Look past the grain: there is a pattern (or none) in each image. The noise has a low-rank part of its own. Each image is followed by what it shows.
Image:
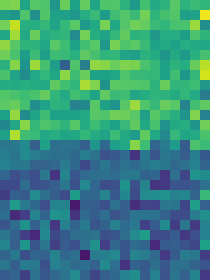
a sharp edge
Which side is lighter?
top
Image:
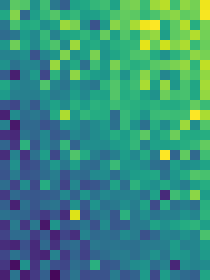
a smooth slope
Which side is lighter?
top right
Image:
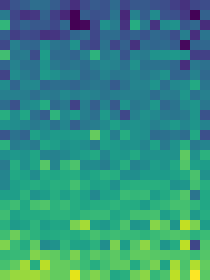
a smooth slope
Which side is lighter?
bottom
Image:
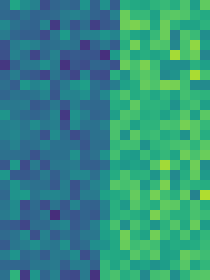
a sharp edge
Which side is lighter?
right
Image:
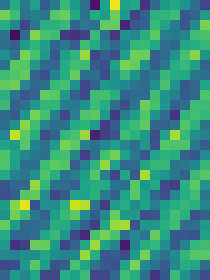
diagonal stripes
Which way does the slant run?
bottom left to top right
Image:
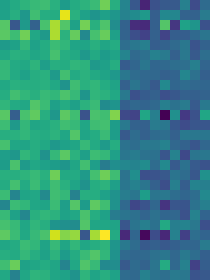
a sharp edge
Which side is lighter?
left
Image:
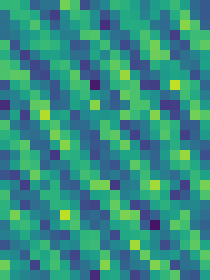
diagonal stripes
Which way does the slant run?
top left to bottom right
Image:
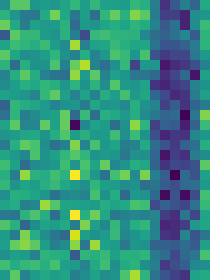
one vertical stripe
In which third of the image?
right
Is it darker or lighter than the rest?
darker
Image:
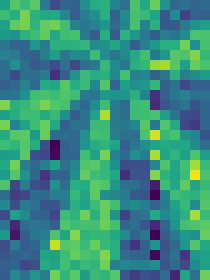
spokes from one point
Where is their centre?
top middle
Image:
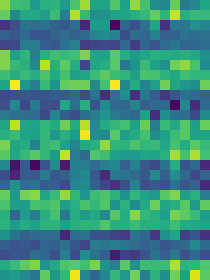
horizontal stripes
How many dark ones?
4
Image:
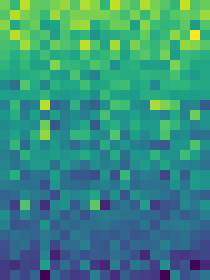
a smooth slope
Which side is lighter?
top
